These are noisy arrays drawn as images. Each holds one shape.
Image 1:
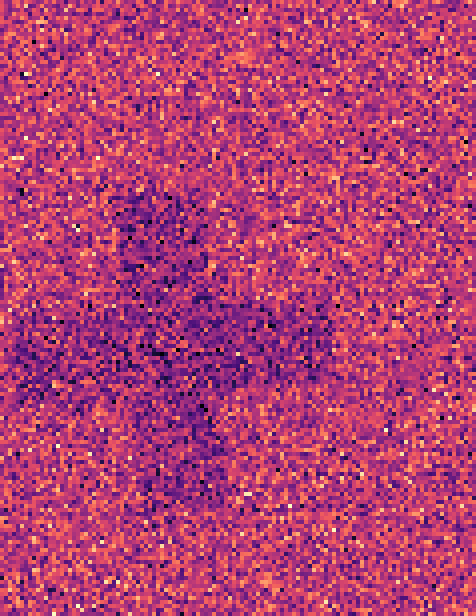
cross
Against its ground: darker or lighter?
darker
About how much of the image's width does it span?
two thirds
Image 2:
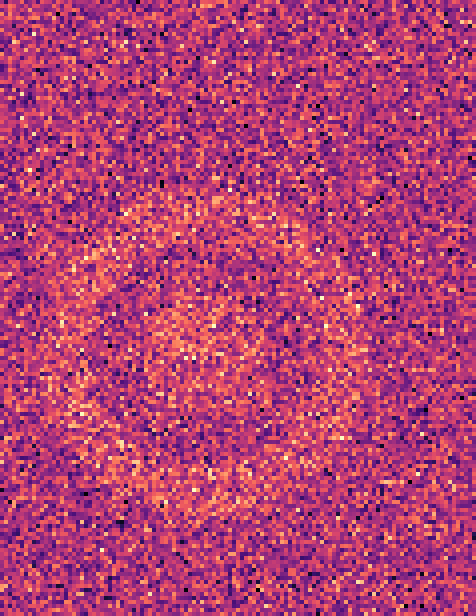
bullseye
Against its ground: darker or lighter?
lighter
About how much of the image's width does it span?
two thirds
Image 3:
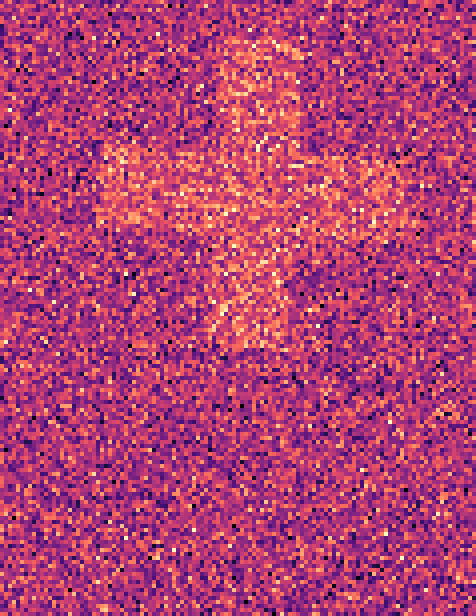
cross
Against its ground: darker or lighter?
lighter
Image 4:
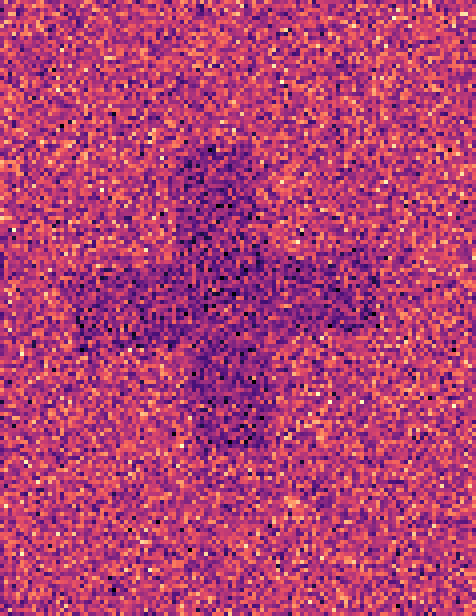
cross
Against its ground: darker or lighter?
darker
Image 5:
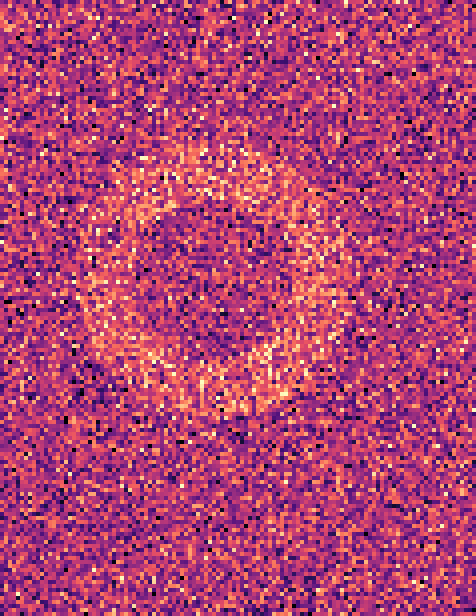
ring
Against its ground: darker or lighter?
lighter
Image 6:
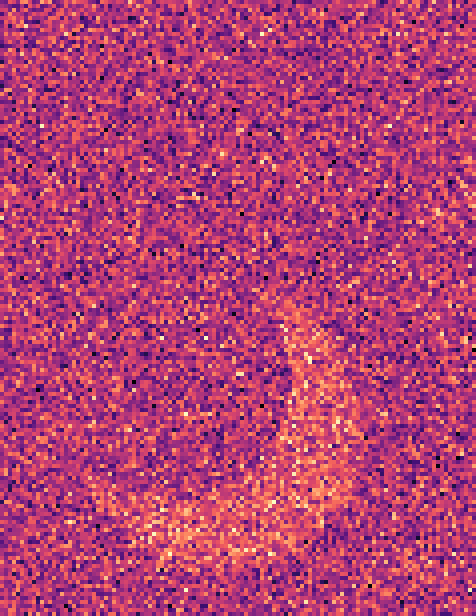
crescent
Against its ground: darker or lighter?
lighter
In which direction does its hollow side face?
up and left
